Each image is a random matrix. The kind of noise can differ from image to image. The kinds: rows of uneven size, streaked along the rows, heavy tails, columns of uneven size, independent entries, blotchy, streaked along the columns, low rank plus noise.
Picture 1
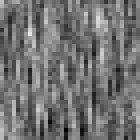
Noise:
streaked along the columns
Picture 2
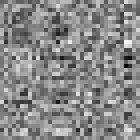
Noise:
low rank plus noise
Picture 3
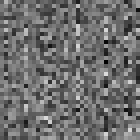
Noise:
columns of uneven size
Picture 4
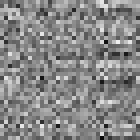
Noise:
low rank plus noise
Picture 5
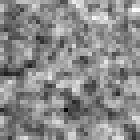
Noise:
blotchy
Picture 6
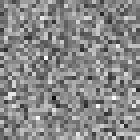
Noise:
independent entries
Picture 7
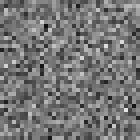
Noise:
independent entries
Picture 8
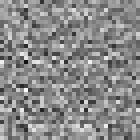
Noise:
low rank plus noise
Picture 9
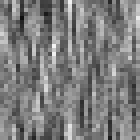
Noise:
streaked along the columns
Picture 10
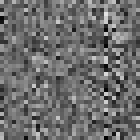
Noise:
columns of uneven size
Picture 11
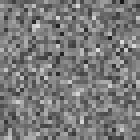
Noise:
independent entries
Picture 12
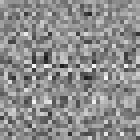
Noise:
low rank plus noise
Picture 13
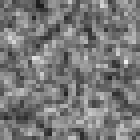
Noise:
blotchy
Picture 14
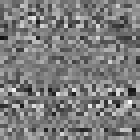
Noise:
rows of uneven size
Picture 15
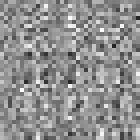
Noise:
low rank plus noise
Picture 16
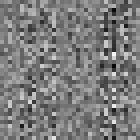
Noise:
columns of uneven size
